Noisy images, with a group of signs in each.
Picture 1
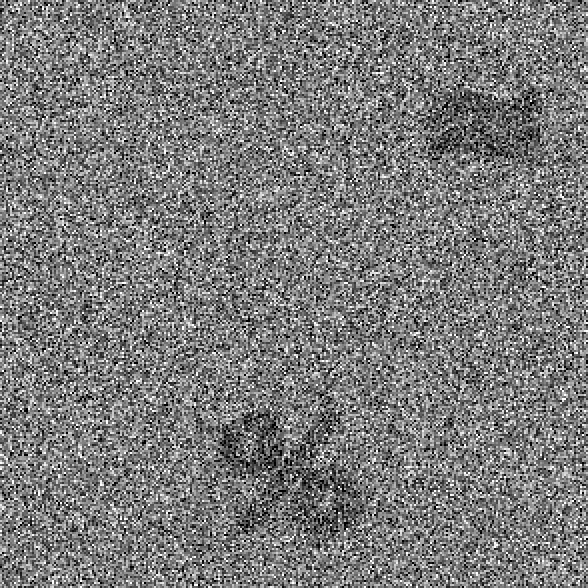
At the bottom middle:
percent sign
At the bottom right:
nothing
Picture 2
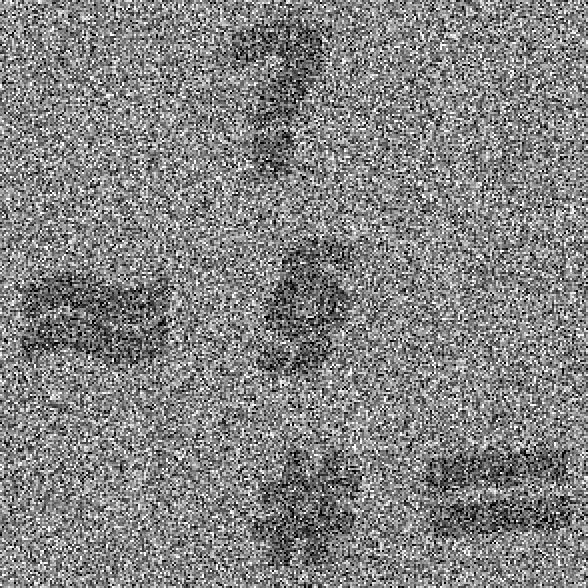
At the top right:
nothing
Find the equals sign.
bottom right
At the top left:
nothing
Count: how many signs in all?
5
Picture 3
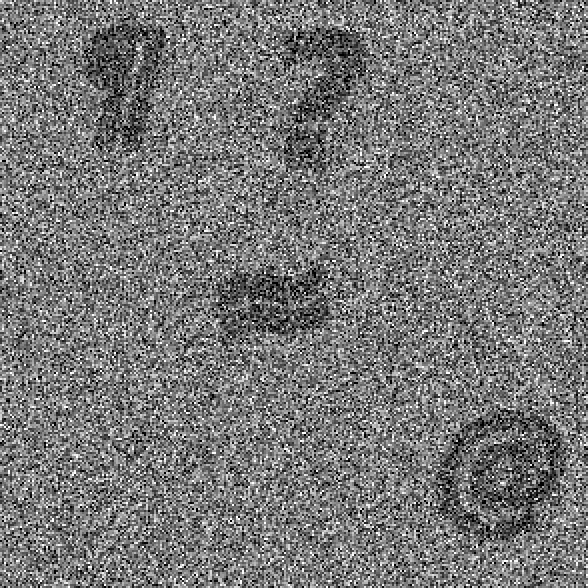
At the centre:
approximately sign
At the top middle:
question mark
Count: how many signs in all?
4
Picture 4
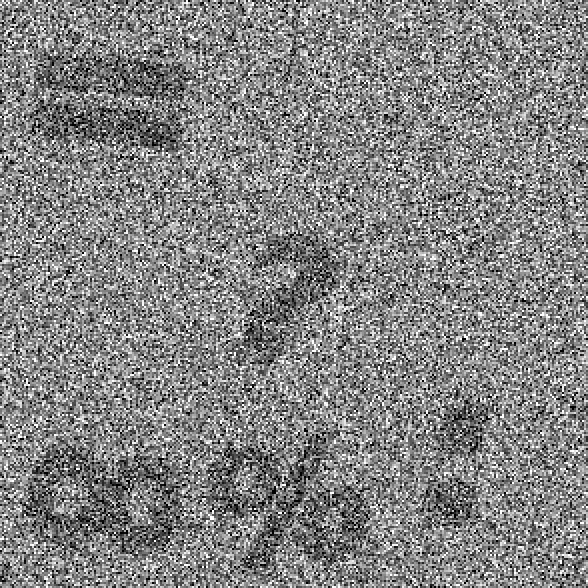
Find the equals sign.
top left
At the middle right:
nothing
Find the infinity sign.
bottom left
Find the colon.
bottom right
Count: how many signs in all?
5
